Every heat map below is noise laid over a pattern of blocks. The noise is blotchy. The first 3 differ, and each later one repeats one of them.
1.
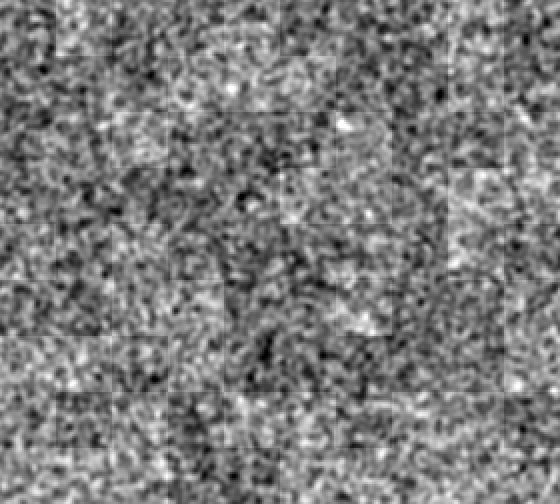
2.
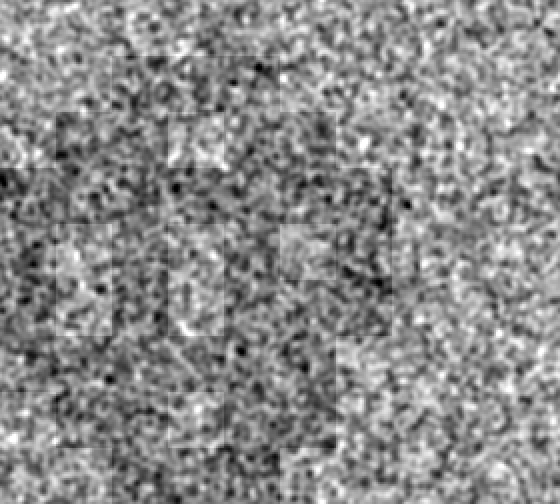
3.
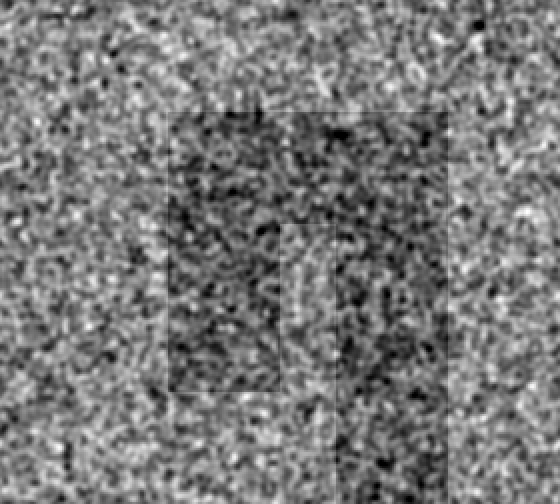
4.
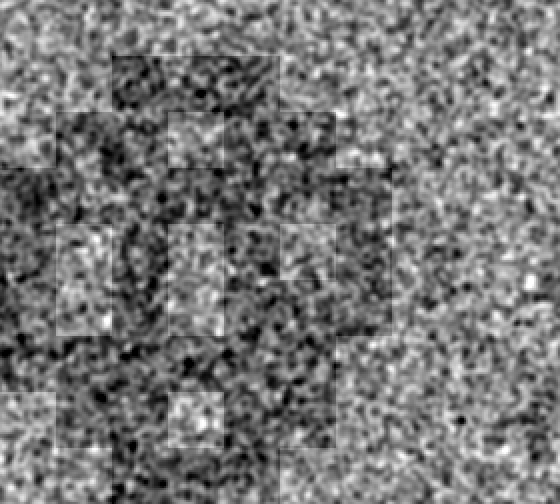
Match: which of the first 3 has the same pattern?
2
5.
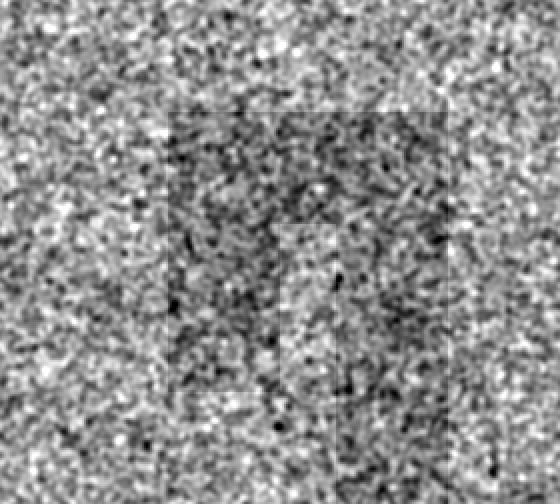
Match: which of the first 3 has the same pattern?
3
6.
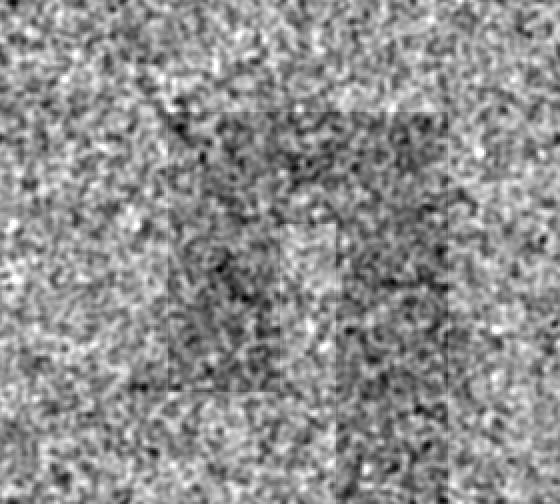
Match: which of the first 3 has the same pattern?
3
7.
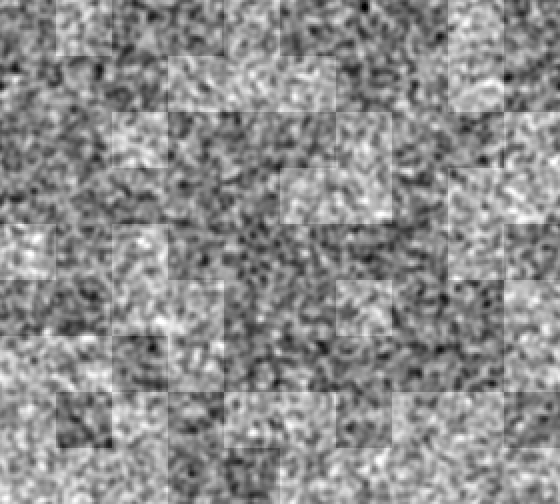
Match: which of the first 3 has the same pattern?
1
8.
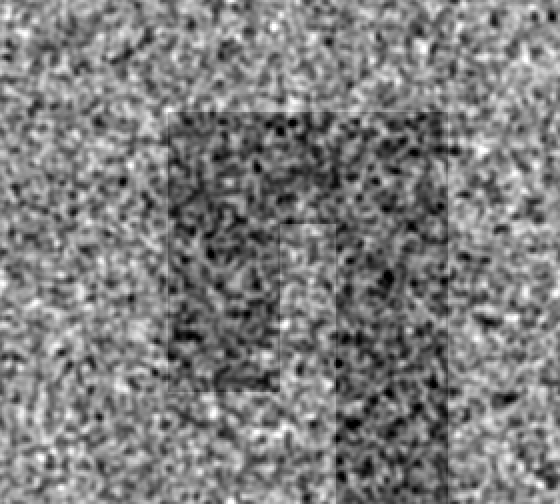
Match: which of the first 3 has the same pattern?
3
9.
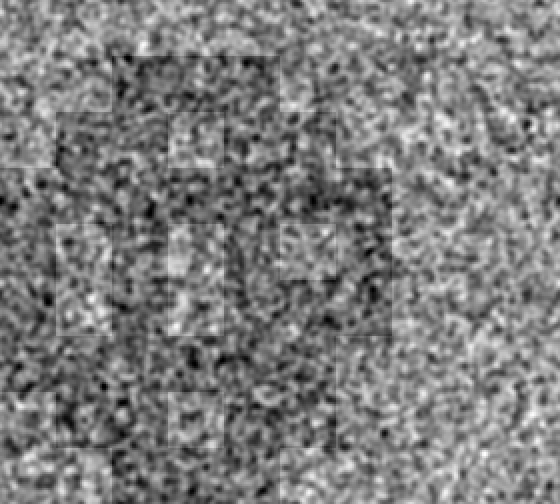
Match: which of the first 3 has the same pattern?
2
